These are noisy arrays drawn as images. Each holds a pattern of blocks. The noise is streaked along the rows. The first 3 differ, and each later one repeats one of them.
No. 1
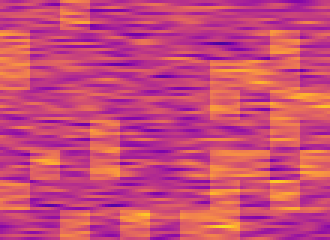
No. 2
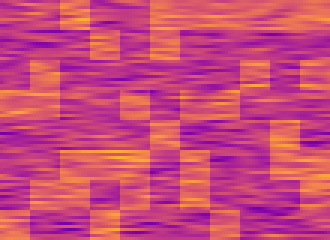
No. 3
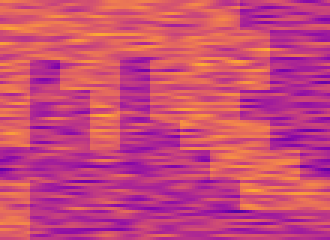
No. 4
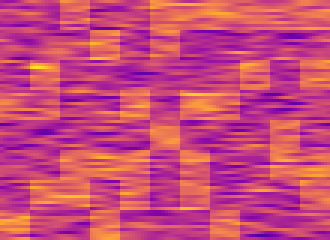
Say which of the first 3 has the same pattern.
2
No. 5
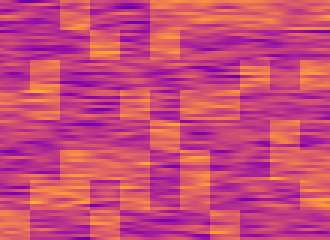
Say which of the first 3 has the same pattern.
2
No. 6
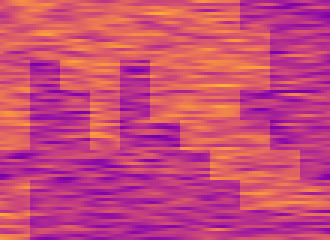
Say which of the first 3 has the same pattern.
3
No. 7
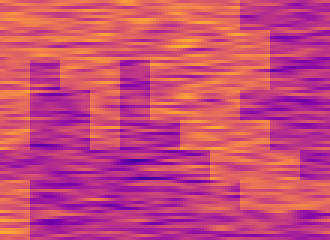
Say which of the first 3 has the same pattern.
3
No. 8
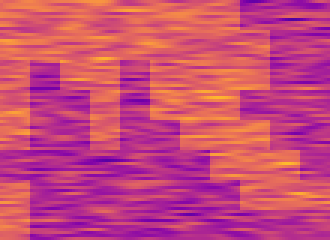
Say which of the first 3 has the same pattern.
3
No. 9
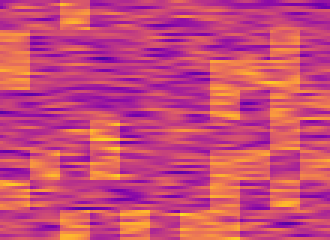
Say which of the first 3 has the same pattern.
1
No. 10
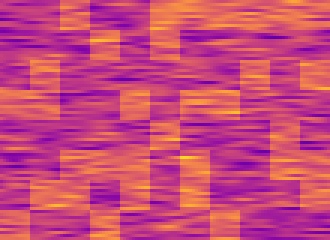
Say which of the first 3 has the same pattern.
2
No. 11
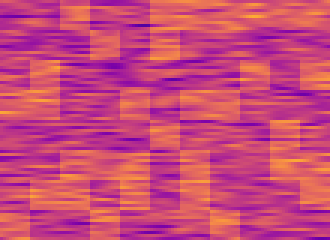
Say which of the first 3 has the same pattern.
2
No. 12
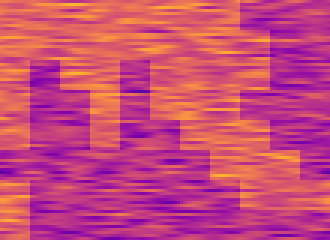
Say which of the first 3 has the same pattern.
3
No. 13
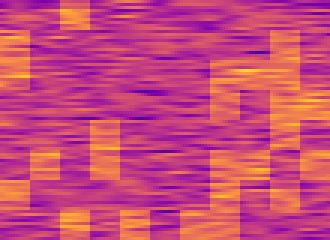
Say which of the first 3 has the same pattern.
1
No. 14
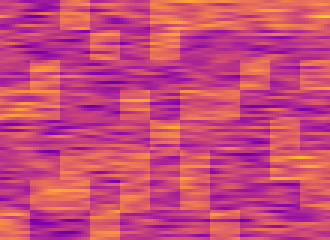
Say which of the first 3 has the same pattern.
2
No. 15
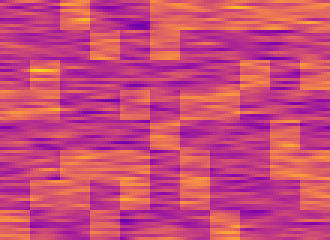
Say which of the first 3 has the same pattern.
2
